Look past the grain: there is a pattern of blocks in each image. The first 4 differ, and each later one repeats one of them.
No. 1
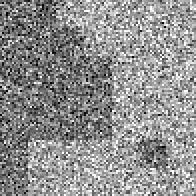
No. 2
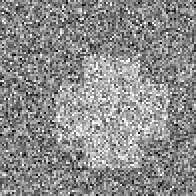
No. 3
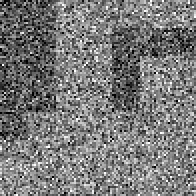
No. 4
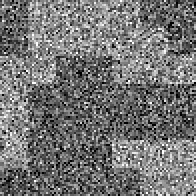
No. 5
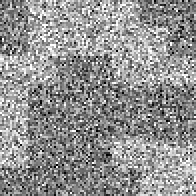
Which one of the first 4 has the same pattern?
4
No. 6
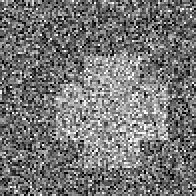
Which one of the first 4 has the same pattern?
2
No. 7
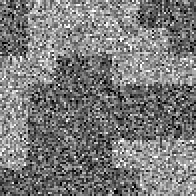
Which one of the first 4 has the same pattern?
4
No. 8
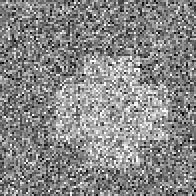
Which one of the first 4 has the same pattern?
2
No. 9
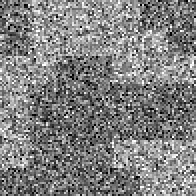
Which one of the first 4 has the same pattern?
4
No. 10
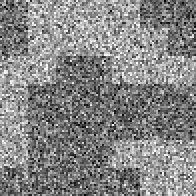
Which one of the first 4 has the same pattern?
4
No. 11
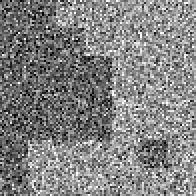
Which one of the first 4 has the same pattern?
1
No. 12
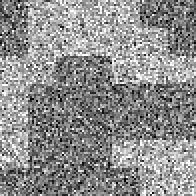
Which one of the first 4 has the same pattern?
4
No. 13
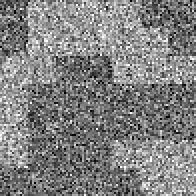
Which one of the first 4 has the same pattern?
4
